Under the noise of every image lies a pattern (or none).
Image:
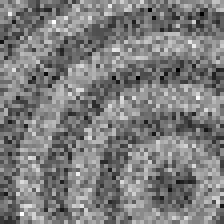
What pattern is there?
rings round one point
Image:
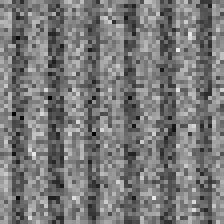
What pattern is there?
vertical stripes
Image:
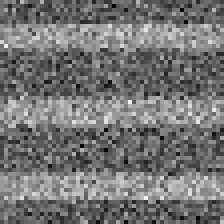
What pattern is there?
horizontal stripes
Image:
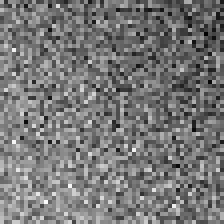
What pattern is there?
a smooth slope
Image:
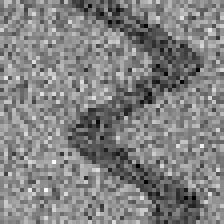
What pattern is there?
a wavy band
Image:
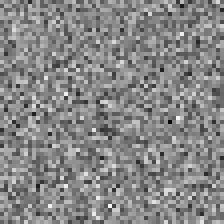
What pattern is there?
only noise
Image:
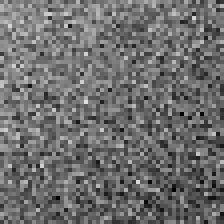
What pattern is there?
a smooth slope
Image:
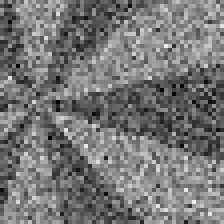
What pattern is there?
spokes from one point
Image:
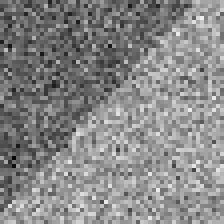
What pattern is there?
a sharp edge
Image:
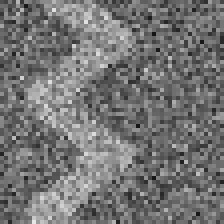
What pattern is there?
a wavy band
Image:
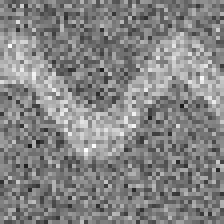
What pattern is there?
a wavy band
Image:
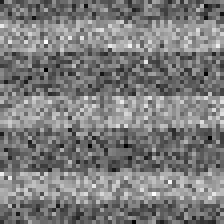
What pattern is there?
horizontal stripes
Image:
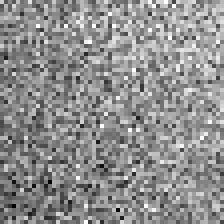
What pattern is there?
a smooth slope
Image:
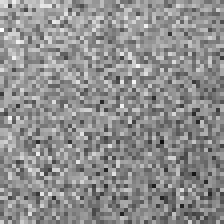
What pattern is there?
a smooth slope
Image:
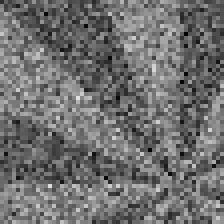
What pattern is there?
spokes from one point
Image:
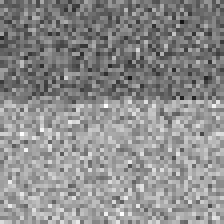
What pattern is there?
a sharp edge
